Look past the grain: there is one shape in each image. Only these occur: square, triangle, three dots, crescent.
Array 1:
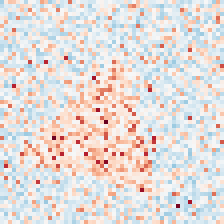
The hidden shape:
triangle
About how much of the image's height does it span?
two thirds
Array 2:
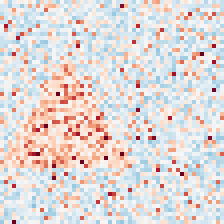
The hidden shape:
triangle
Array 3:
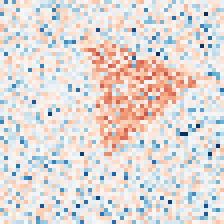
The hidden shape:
triangle
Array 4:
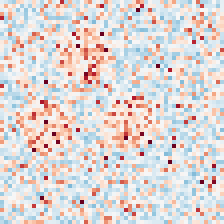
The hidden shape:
three dots
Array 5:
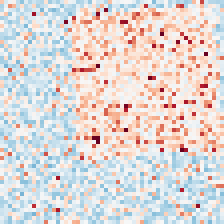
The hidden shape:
square
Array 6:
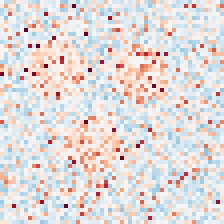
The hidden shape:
three dots
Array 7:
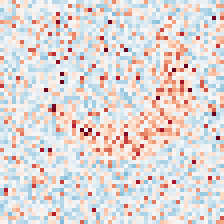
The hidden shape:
crescent
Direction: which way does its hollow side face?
up and left
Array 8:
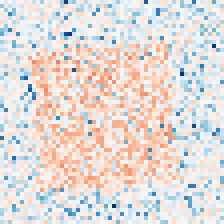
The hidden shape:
square
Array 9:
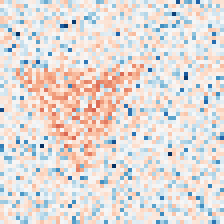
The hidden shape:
triangle
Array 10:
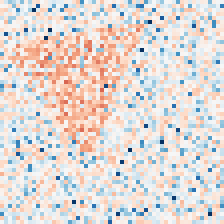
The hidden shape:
triangle
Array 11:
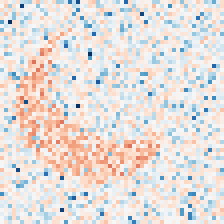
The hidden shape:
crescent
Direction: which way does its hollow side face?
up and right
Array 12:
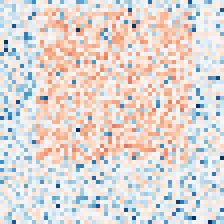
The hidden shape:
square
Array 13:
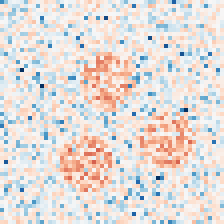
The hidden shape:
three dots
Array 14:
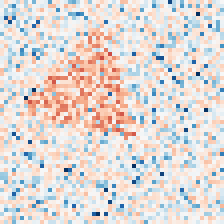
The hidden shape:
triangle
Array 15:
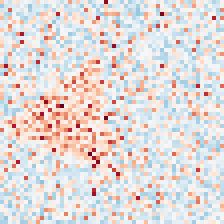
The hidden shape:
triangle
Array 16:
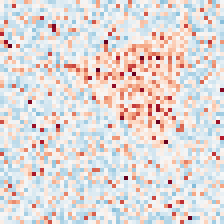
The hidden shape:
triangle
